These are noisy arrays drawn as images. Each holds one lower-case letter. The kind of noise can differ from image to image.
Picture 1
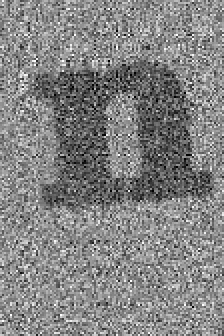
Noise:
low rank plus noise
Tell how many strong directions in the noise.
three or four
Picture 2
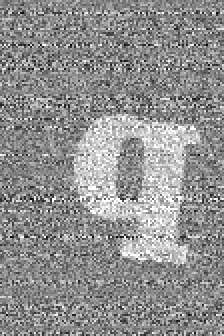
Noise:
rows of uneven size
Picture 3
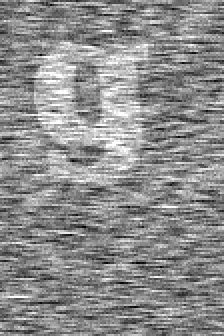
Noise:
streaked along the rows
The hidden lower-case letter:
g
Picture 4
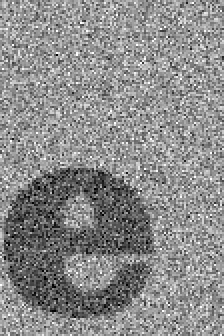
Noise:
independent entries
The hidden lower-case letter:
e
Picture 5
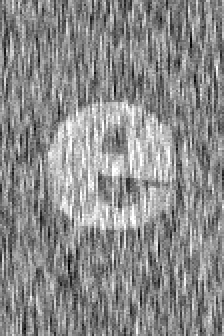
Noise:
streaked along the columns
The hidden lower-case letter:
e
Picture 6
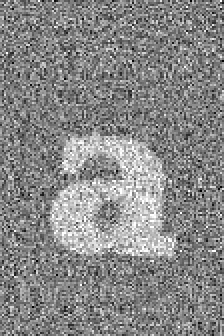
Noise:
low rank plus noise
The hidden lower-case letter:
a
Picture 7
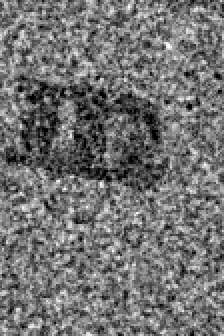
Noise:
blotchy
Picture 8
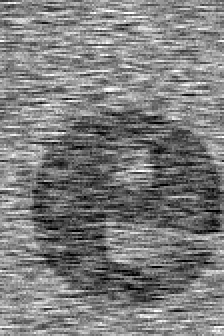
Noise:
streaked along the rows
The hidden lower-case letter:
e
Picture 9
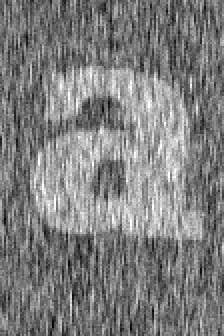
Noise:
streaked along the columns
